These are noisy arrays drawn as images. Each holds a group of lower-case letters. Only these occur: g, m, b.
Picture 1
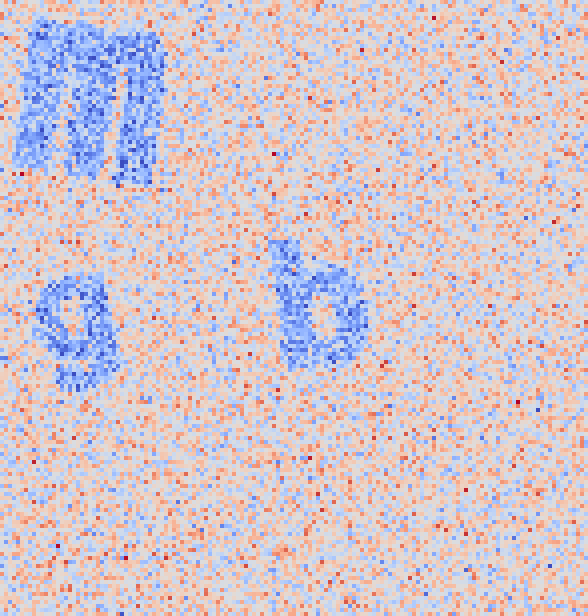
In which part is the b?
centre
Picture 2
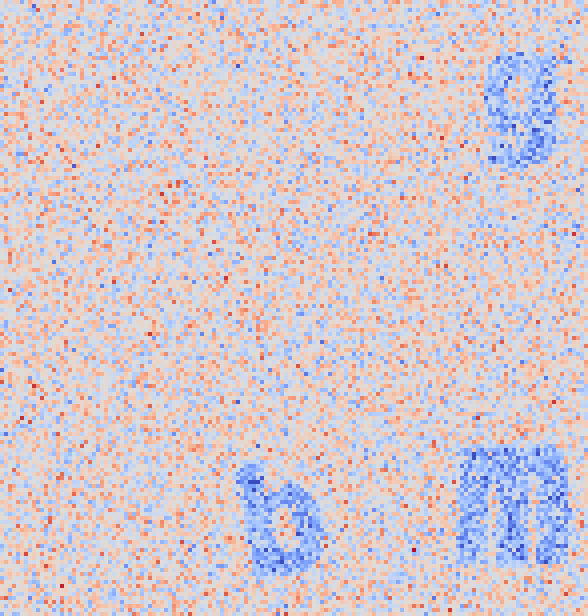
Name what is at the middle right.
nothing
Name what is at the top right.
g
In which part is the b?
bottom middle
